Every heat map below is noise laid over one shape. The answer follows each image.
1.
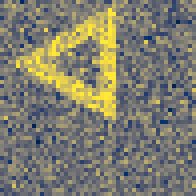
triangle frame
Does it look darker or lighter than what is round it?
lighter
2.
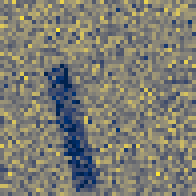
bar
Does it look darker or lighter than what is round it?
darker
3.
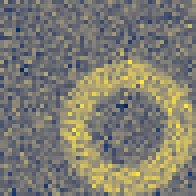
ring
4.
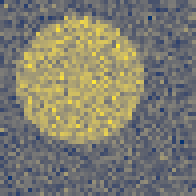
disc
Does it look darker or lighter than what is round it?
lighter
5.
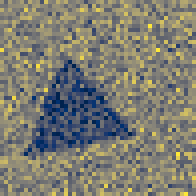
triangle
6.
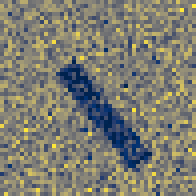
bar
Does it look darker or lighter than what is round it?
darker
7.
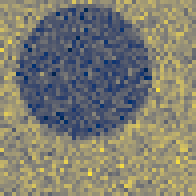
disc
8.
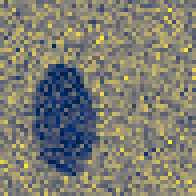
ellipse
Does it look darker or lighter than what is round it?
darker
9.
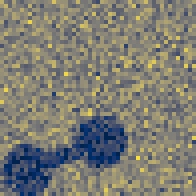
dumbbell
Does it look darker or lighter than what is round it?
darker
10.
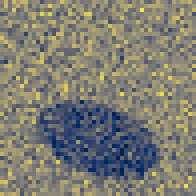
ellipse
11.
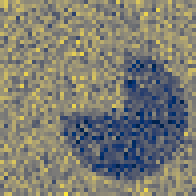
disc with a wedge cut out
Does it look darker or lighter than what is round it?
darker
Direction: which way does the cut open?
up and left
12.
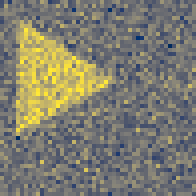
triangle
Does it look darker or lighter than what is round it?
lighter
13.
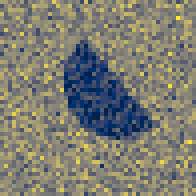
half disc
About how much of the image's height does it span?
half
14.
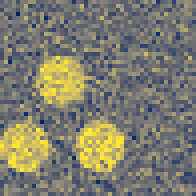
three dots
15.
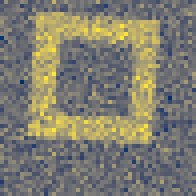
square frame
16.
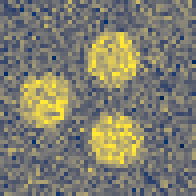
three dots
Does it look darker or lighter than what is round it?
lighter
